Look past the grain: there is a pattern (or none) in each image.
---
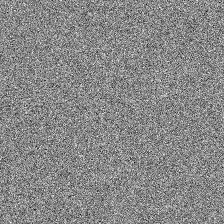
only noise
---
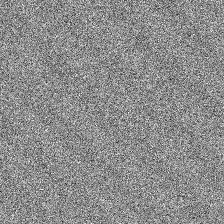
diagonal stripes
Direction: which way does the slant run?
top left to bottom right
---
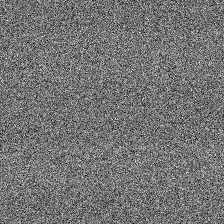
horizontal stripes
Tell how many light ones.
2
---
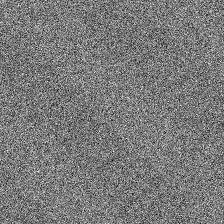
diagonal stripes
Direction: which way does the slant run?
top left to bottom right
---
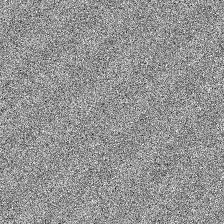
diagonal stripes
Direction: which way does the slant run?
bottom left to top right
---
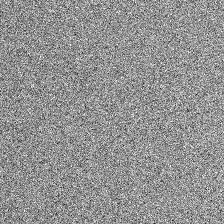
a smooth slope
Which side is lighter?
right
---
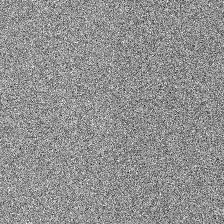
a sharp edge
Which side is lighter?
left
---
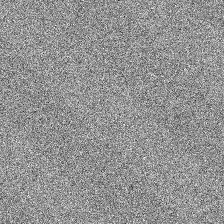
diagonal stripes
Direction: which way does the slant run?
top left to bottom right
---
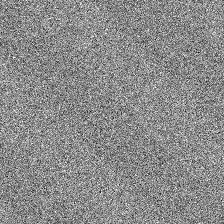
diagonal stripes
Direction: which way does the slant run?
top left to bottom right
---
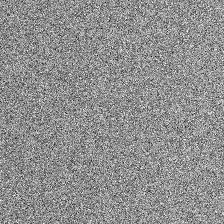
a smooth slope
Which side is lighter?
right
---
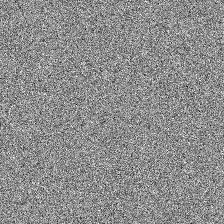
only noise
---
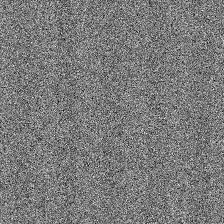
vertical stripes
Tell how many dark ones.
5
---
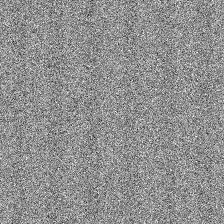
vertical stripes
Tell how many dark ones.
6
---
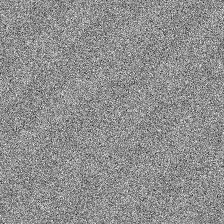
diagonal stripes
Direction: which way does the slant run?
bottom left to top right
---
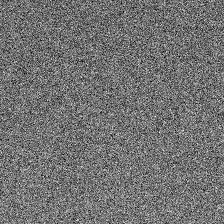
a smooth slope
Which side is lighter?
bottom
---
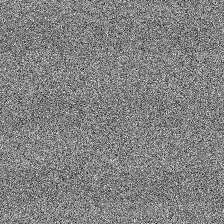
horizontal stripes
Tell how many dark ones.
3
